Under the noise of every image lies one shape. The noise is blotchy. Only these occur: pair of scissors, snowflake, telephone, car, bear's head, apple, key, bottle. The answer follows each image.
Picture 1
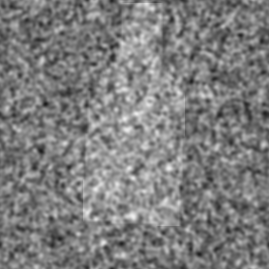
light bottle
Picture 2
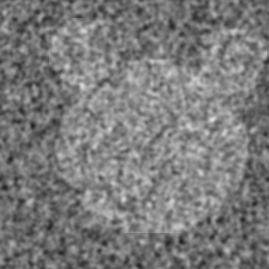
light bear's head
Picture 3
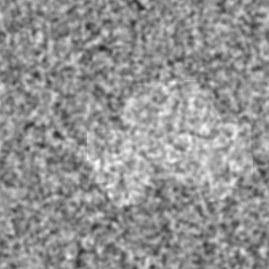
light car
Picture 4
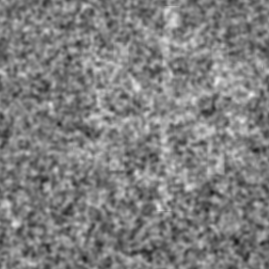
light snowflake
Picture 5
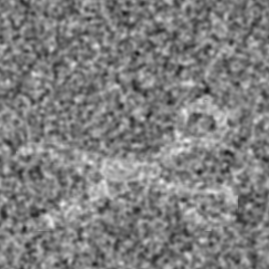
light pair of scissors
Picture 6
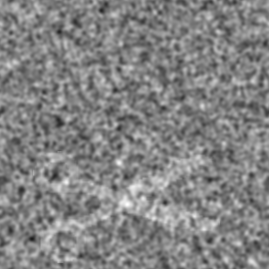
light pair of scissors
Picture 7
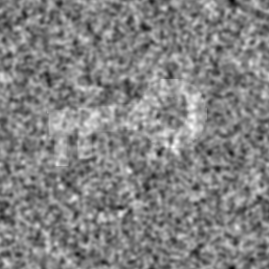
light key
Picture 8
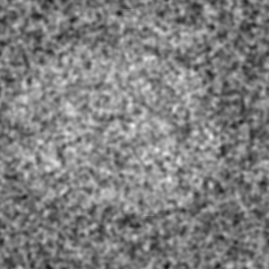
light apple
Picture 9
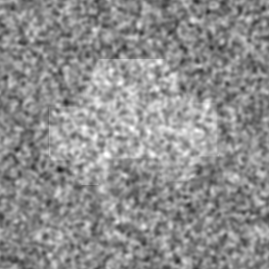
light car
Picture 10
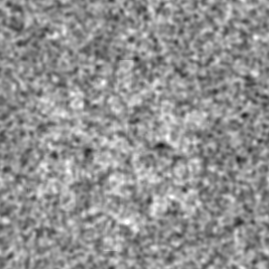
light snowflake
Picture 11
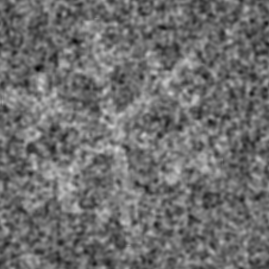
light snowflake
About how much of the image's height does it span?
nearly all
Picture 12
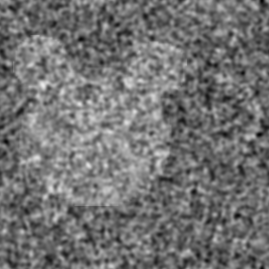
light bear's head
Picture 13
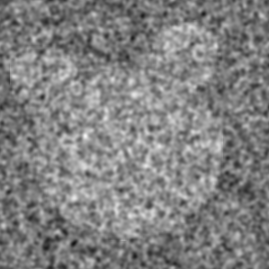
light bear's head
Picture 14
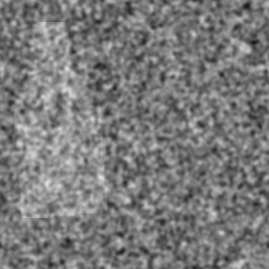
light bottle
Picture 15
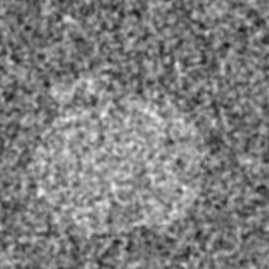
light apple
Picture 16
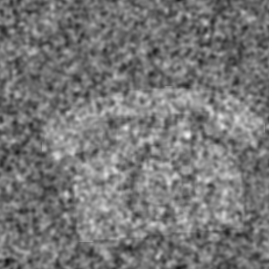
light telephone
